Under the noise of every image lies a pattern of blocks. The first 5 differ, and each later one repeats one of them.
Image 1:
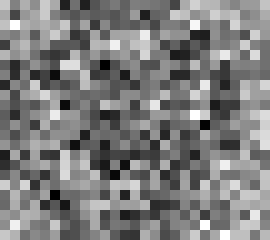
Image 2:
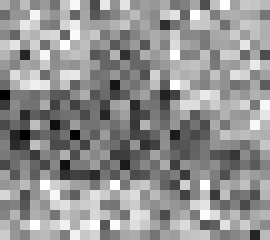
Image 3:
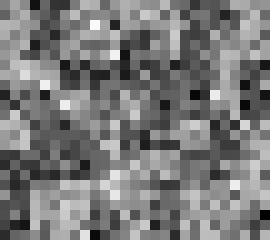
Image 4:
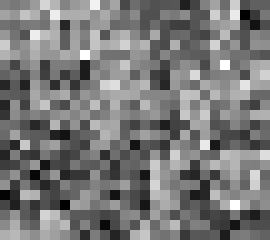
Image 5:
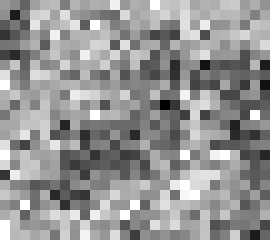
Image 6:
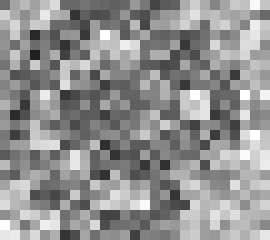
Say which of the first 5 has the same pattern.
1
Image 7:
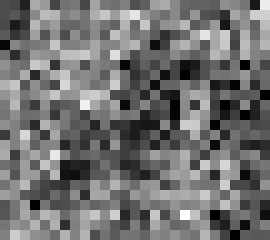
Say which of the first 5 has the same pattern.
5
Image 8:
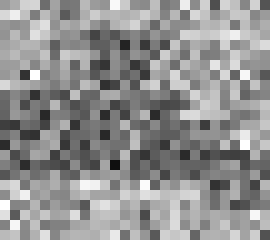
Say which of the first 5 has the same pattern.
2
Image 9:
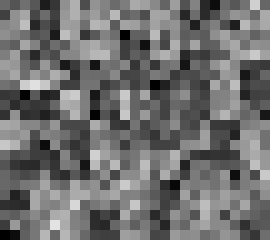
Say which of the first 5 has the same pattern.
3
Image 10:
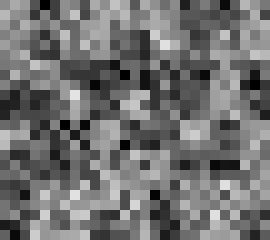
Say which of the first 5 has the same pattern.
3
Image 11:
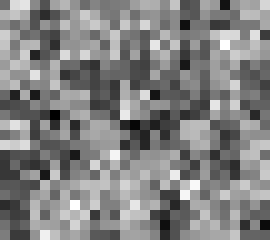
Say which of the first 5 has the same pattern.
3
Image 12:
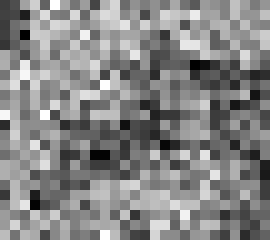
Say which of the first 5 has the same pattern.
5
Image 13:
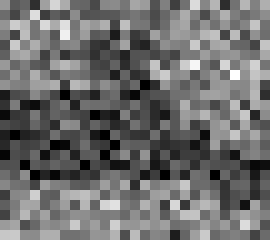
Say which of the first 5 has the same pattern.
2
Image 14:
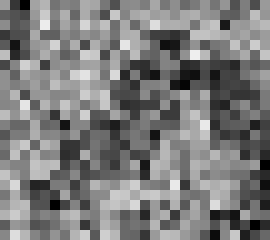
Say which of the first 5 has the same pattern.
5
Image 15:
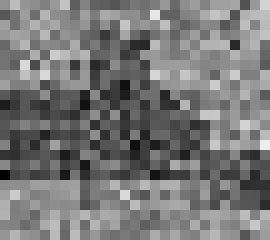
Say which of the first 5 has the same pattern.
2
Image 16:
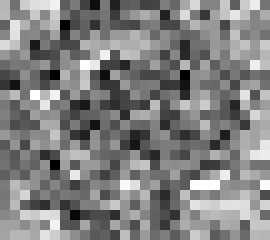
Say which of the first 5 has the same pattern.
1
